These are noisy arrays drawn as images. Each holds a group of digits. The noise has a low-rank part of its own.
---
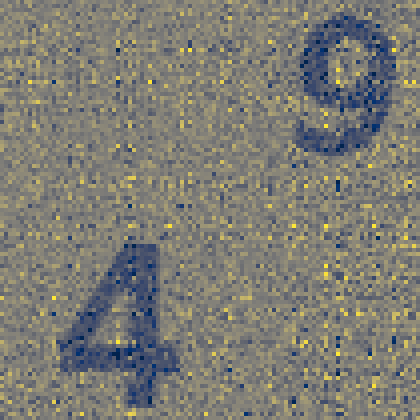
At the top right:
9
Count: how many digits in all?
2
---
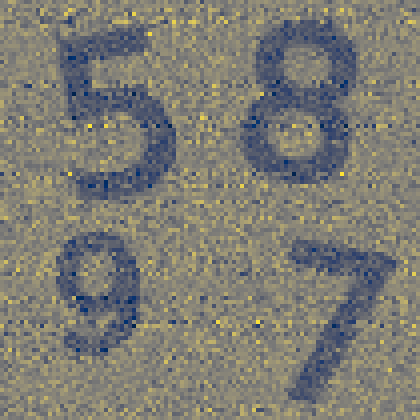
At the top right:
8
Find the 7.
bottom right
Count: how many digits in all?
4
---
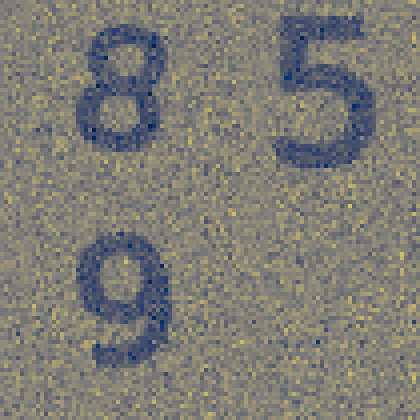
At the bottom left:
9
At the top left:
8
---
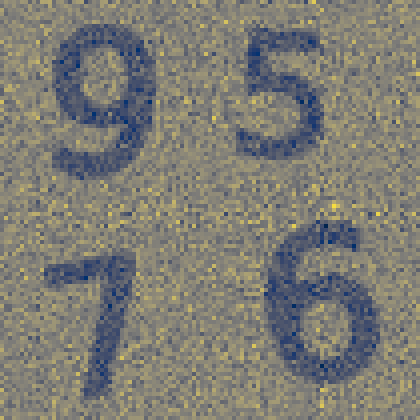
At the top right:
5
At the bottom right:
6
